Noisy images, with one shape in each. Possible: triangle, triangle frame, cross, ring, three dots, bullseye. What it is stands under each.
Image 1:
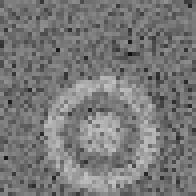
bullseye
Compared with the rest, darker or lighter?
lighter
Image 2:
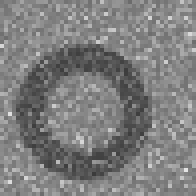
ring
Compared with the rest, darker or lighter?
darker
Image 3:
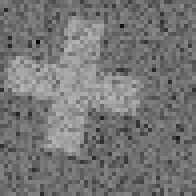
cross
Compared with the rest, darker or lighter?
lighter
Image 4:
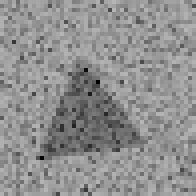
triangle
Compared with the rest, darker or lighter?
darker
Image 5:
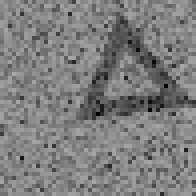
triangle frame
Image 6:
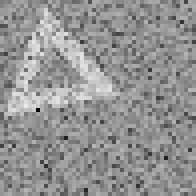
triangle frame
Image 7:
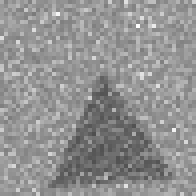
triangle
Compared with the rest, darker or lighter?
darker
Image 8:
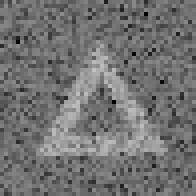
triangle frame
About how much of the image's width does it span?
two thirds
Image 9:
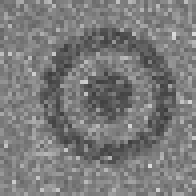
bullseye
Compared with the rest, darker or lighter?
darker
